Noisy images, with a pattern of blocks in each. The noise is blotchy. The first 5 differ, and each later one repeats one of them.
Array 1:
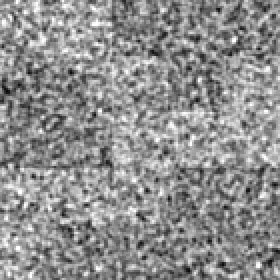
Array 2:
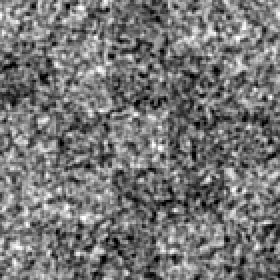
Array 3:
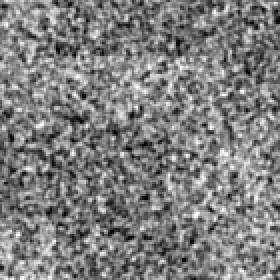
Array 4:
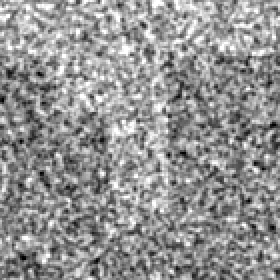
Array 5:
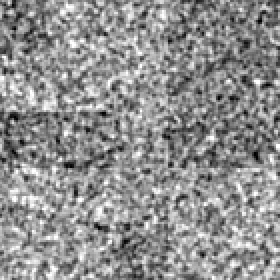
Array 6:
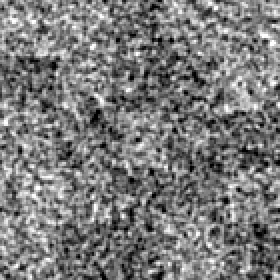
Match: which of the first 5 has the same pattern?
2
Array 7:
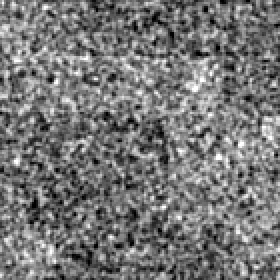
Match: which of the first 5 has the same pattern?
3
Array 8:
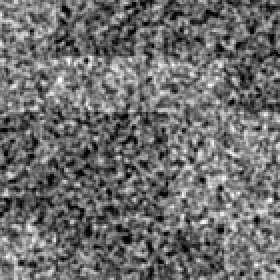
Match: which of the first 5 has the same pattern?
3
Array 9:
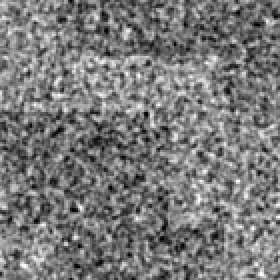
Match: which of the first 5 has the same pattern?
3
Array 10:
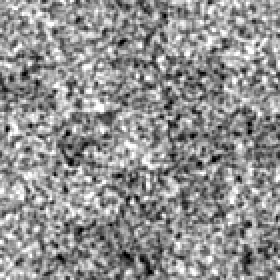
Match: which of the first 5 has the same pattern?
2
